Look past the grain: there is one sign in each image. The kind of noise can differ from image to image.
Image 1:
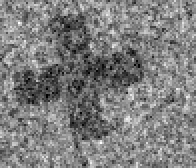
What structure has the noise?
blotchy
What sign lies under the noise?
plus sign
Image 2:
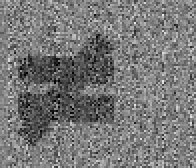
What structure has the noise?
columns of uneven size
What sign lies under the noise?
not-equal sign
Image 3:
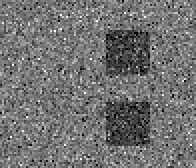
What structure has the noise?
heavy tails
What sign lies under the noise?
colon
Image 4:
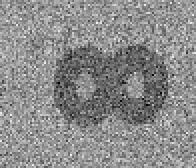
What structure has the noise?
low rank plus noise
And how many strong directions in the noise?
three or four
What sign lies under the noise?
infinity sign
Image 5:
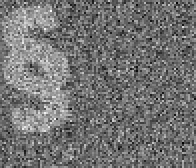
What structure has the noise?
low rank plus noise
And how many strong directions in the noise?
three or four
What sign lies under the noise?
section sign
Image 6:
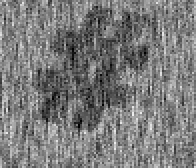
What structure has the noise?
streaked along the columns
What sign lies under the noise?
hash sign
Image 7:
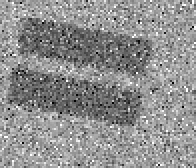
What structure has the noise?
heavy tails
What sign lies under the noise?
equals sign
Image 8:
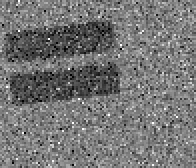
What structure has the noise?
heavy tails
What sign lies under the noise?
equals sign
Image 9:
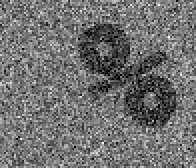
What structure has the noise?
independent entries
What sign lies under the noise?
percent sign
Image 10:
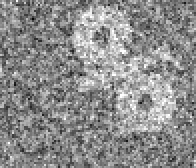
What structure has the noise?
blotchy
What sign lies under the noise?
percent sign
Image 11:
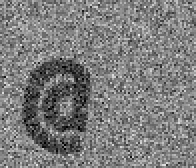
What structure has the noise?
independent entries
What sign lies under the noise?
at sign
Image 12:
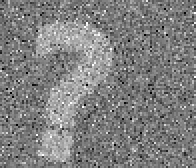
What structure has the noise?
heavy tails
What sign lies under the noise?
question mark
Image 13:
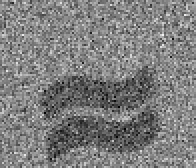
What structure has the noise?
independent entries
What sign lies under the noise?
approximately sign
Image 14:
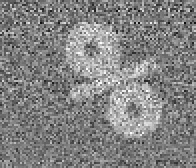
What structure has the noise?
rows of uneven size
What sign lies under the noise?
percent sign
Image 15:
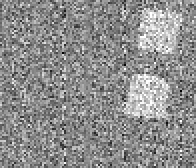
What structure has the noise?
columns of uneven size
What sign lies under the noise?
colon
